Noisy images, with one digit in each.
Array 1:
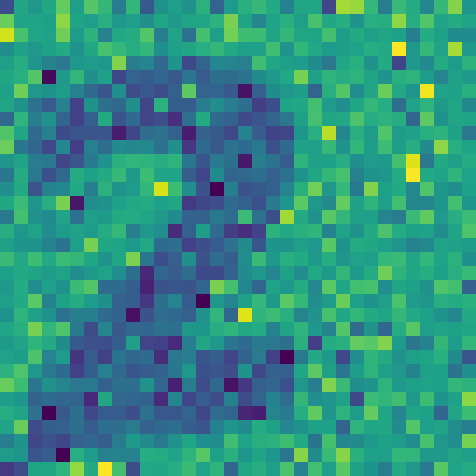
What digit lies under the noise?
2
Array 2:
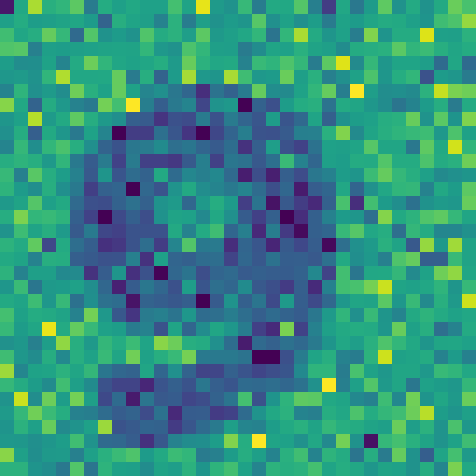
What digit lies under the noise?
9
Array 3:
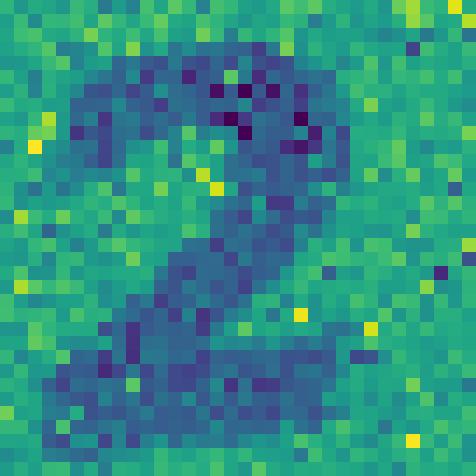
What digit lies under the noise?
2
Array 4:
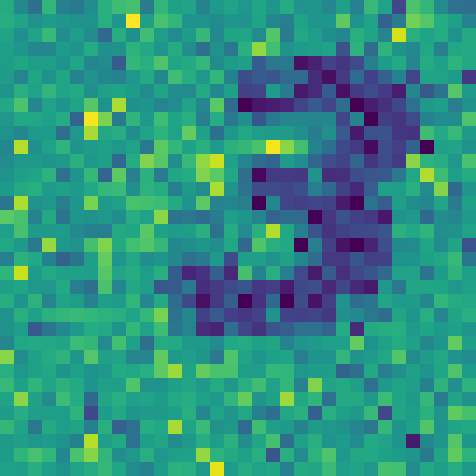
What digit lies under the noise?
3
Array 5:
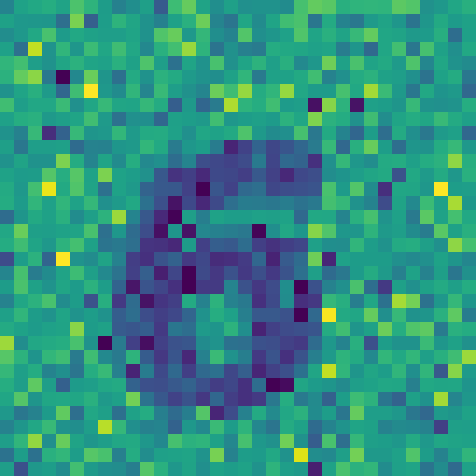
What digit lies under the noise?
6
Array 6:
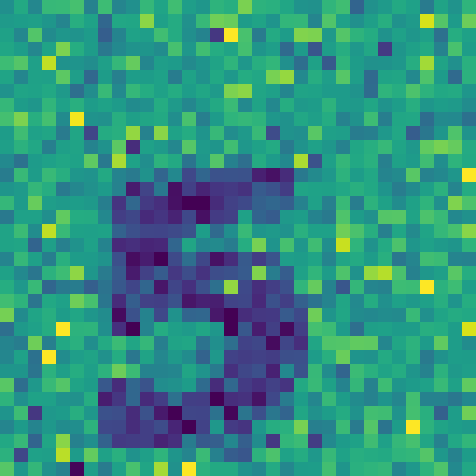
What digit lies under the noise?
5
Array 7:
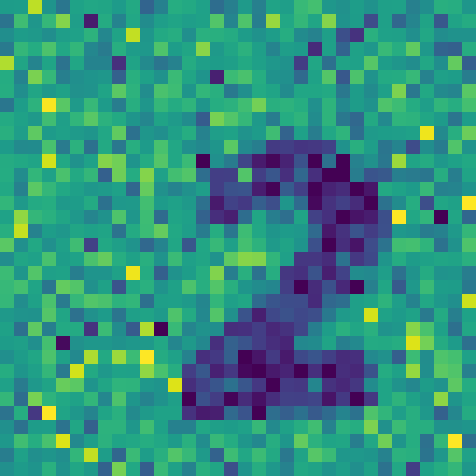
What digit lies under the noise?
2
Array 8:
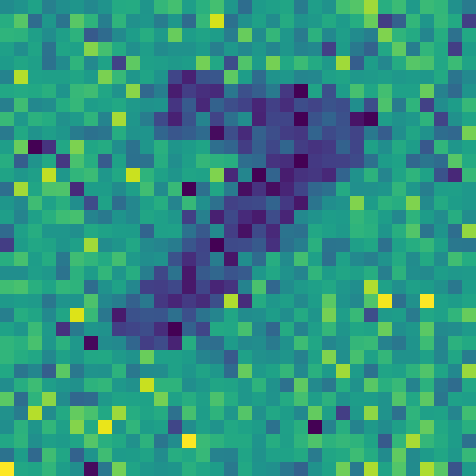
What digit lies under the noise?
7
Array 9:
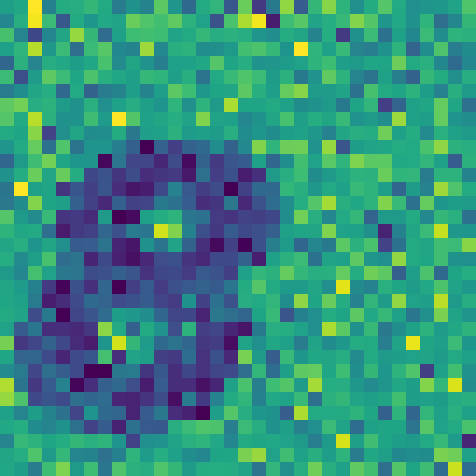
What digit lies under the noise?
8
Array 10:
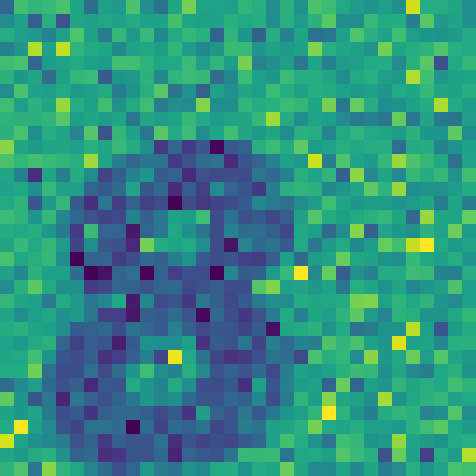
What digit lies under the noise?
8
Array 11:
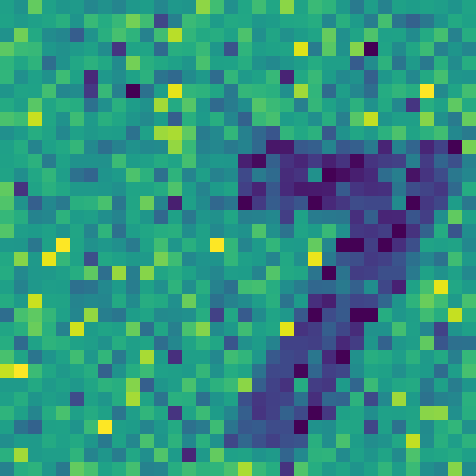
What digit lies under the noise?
7
